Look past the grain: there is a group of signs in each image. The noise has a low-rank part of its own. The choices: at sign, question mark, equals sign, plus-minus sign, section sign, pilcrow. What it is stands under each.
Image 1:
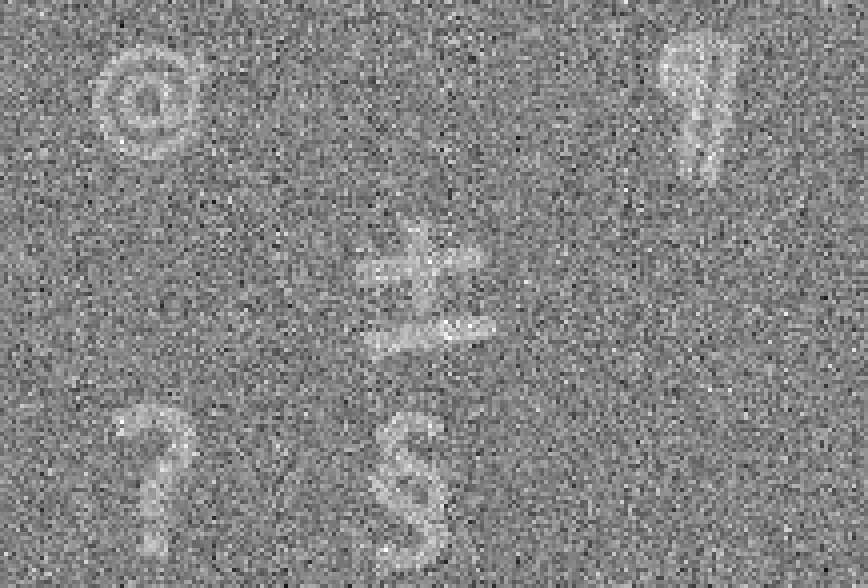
top left: at sign; top right: pilcrow; centre: plus-minus sign; bottom left: question mark; bottom middle: section sign
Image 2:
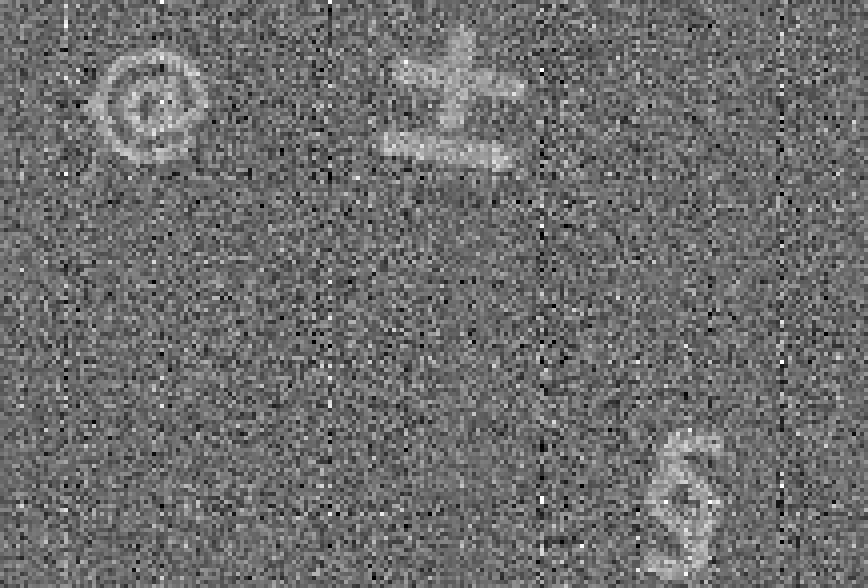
top left: at sign; top middle: plus-minus sign; bottom right: section sign
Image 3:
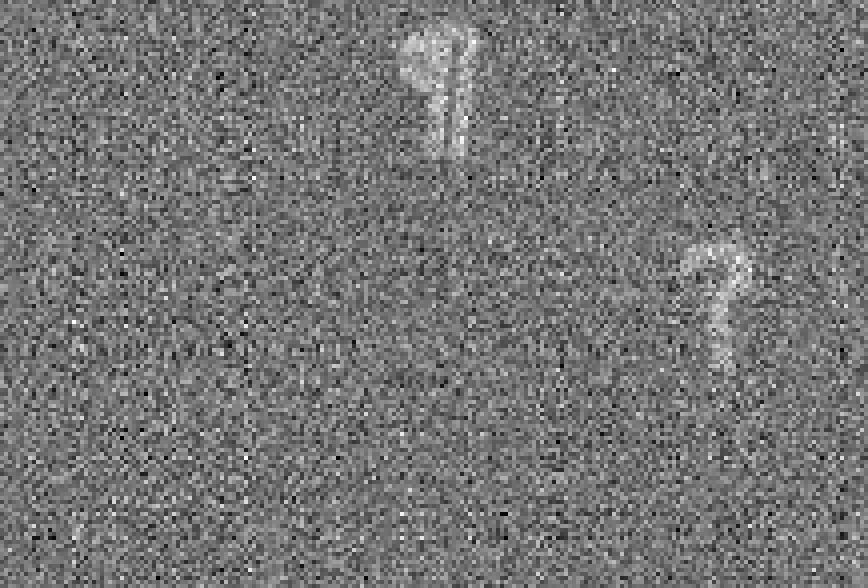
top middle: pilcrow; middle right: question mark
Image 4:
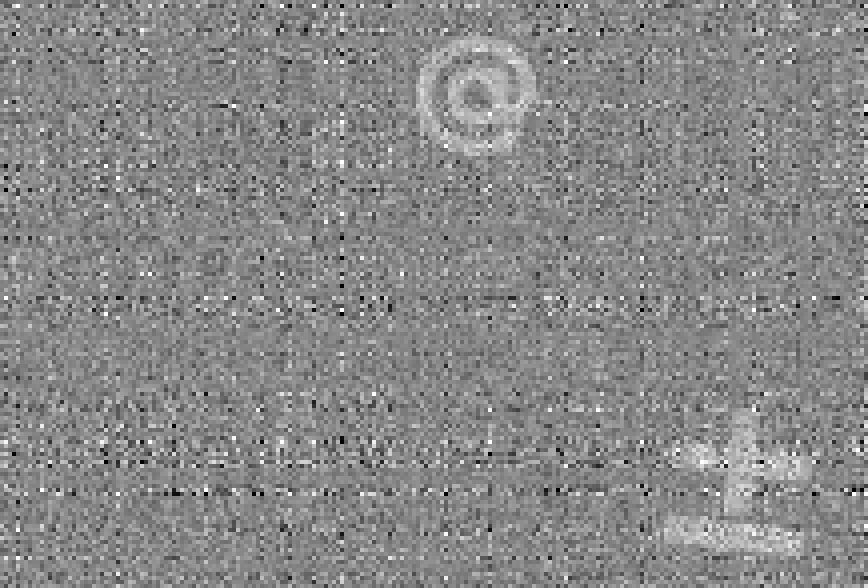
top middle: at sign; bottom right: plus-minus sign
